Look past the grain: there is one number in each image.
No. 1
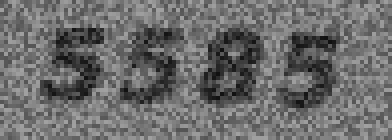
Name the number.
5585
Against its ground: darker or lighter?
darker
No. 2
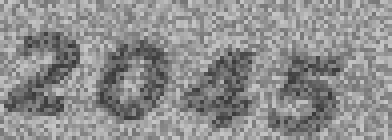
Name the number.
2045
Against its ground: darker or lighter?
darker
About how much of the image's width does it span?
nearly all
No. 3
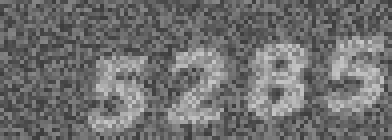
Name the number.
5285
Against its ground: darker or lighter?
lighter
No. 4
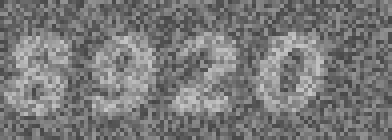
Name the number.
8920
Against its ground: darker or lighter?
lighter
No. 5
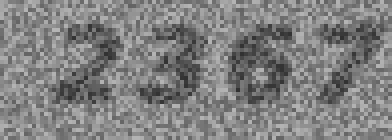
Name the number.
2367
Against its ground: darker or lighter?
darker
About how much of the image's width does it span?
nearly all
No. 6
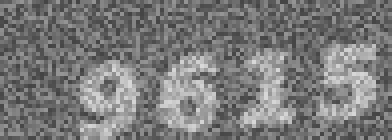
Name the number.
9615
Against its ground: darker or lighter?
lighter
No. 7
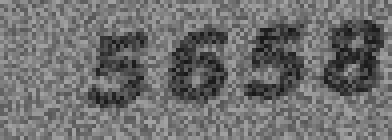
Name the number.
5658
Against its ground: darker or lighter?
darker
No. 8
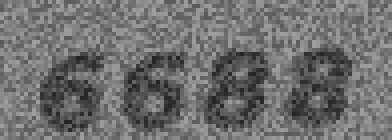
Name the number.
6688
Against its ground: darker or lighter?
darker
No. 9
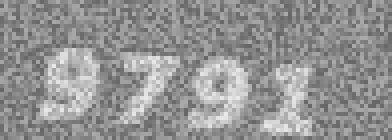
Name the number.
9791
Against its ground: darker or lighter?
lighter
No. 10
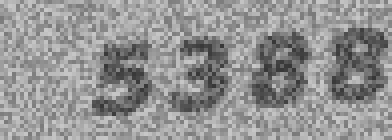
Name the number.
5388
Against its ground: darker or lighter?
darker
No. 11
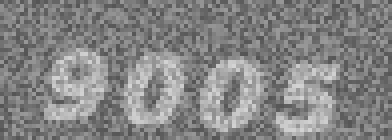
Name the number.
9005
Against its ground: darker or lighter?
lighter
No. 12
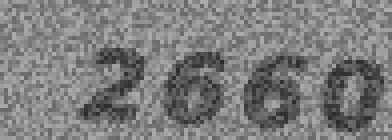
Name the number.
2660
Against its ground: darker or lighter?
darker
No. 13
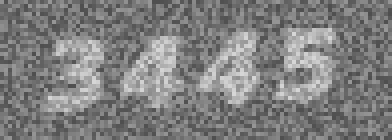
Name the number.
3445
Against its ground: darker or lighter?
lighter
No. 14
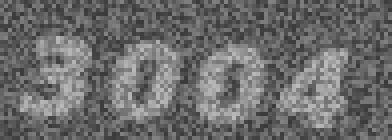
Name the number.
3004
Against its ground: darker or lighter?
lighter
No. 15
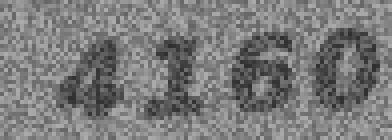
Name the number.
4160
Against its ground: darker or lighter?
darker
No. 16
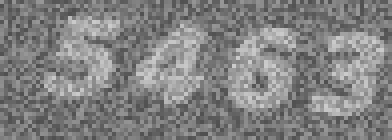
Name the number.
5463
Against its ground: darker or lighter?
lighter
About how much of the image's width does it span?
nearly all
